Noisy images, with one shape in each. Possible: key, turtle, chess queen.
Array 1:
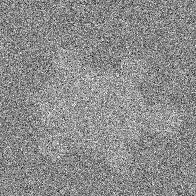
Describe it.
light turtle
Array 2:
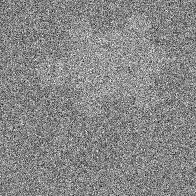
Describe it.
light turtle
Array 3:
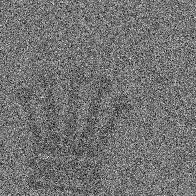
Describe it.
dark chess queen
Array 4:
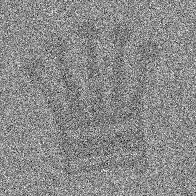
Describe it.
dark chess queen
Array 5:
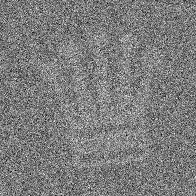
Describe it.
light chess queen
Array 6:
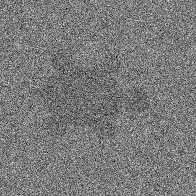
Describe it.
dark turtle
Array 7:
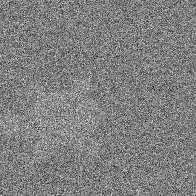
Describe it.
light turtle
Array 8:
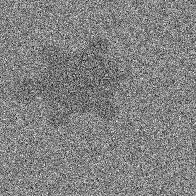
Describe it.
dark turtle
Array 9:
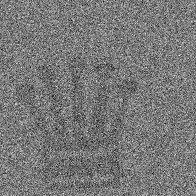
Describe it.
dark chess queen
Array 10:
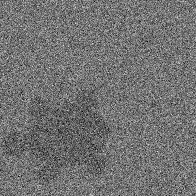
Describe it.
dark turtle
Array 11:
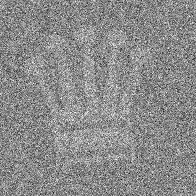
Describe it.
light chess queen
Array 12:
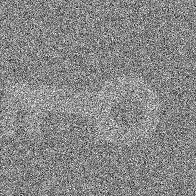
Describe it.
light key
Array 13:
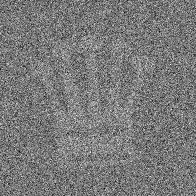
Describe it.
light chess queen
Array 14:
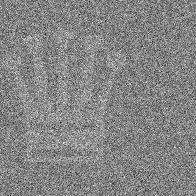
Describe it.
light chess queen
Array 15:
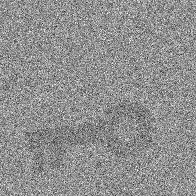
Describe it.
dark key
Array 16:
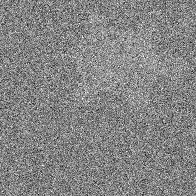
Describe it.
light turtle
